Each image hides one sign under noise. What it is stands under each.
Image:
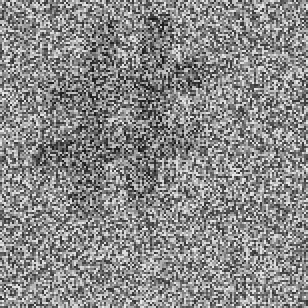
hash sign
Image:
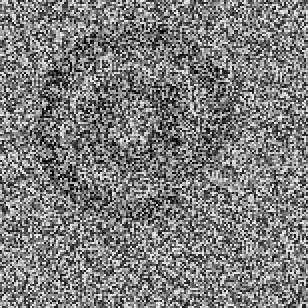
at sign
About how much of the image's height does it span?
two thirds
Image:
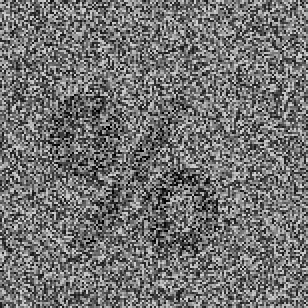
percent sign
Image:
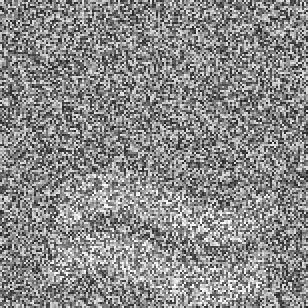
approximately sign
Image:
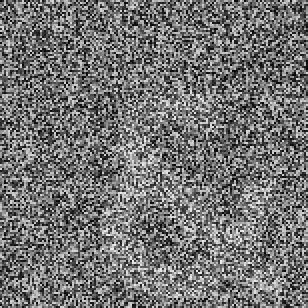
ampersand
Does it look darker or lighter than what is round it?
lighter
